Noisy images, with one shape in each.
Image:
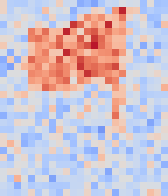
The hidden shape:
flag
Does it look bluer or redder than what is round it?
redder
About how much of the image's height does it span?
two thirds
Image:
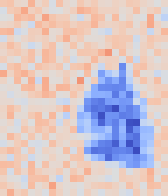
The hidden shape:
chess knight
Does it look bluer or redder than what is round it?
bluer
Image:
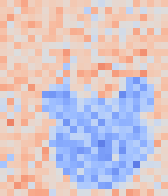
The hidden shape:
bear's head
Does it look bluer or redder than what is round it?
bluer
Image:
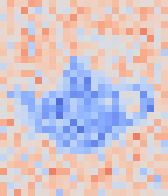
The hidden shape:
teapot
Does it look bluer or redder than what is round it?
bluer
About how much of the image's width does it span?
nearly all
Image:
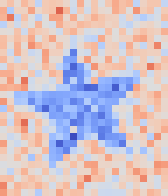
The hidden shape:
star
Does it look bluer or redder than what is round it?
bluer
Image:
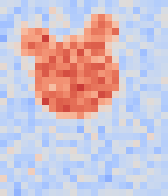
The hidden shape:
bear's head
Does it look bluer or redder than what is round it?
redder
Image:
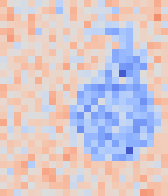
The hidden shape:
pear
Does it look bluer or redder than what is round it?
bluer
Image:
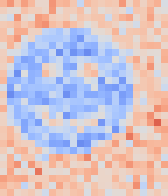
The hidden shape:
smiling face
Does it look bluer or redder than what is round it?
bluer
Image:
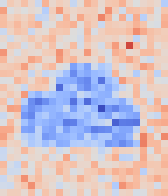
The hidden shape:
cloud
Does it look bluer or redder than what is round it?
bluer
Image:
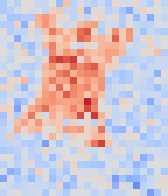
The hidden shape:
chess rook
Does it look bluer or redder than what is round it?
redder
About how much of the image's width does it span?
two thirds
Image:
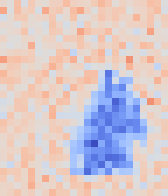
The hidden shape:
chess knight
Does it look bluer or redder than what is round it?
bluer
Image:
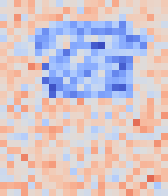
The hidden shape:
telephone
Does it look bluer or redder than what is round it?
bluer
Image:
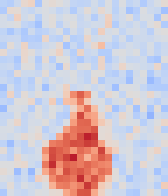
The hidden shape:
pear
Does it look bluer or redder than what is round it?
redder
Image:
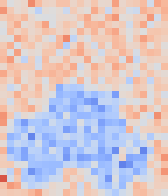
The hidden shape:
car
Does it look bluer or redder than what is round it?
bluer
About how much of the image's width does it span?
nearly all
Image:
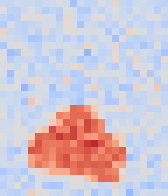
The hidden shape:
cloud
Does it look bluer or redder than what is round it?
redder
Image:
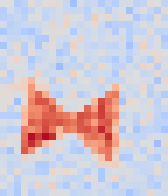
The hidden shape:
bow tie
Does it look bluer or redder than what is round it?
redder
